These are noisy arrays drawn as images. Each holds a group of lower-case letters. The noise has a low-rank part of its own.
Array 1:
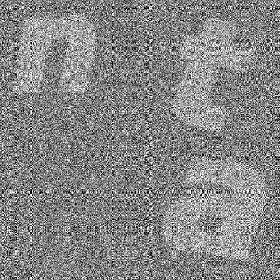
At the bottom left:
nothing
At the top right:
t
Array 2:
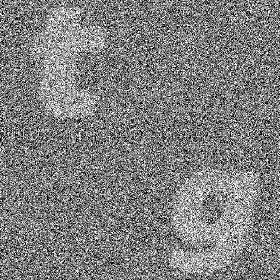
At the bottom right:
g
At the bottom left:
nothing
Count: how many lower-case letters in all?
2
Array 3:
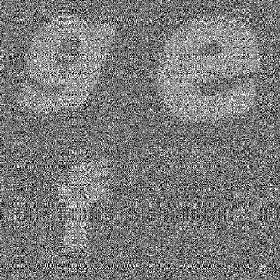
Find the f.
bottom left
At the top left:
g
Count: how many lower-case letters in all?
3
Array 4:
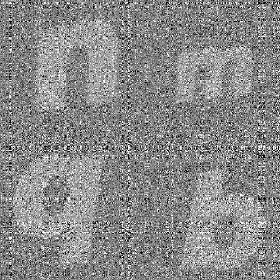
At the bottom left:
q
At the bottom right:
b
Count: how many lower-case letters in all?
4
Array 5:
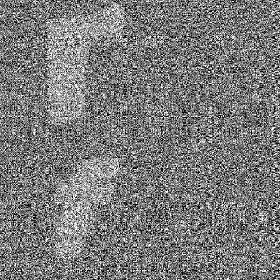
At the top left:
r
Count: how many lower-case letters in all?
2
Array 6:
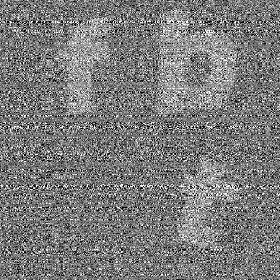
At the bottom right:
t
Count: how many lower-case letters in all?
3
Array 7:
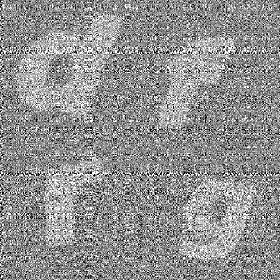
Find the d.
top left
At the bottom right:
g
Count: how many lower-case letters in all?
4
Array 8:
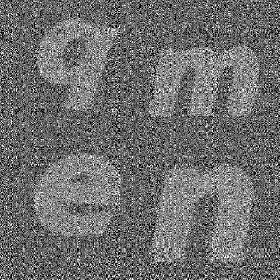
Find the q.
top left
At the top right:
m
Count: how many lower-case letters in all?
4
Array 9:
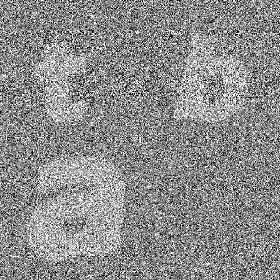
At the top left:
t
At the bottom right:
nothing
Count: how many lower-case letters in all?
3
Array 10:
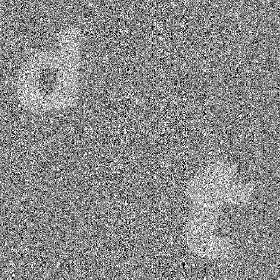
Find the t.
bottom right
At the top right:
nothing
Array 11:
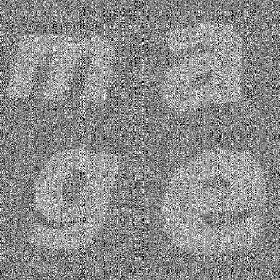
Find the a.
top right
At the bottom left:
g
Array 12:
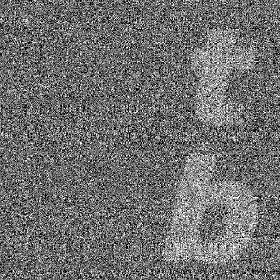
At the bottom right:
b
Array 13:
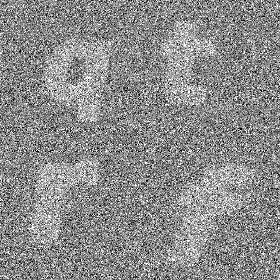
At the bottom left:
r
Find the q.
top left
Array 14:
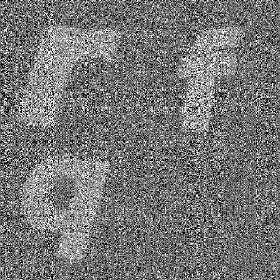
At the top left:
r
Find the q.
bottom left
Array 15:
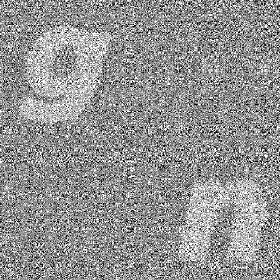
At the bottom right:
n
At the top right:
nothing
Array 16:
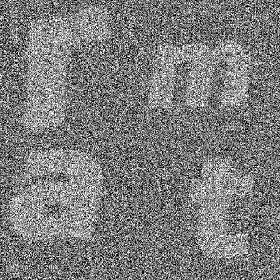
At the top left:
r
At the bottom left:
a
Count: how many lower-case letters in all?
4
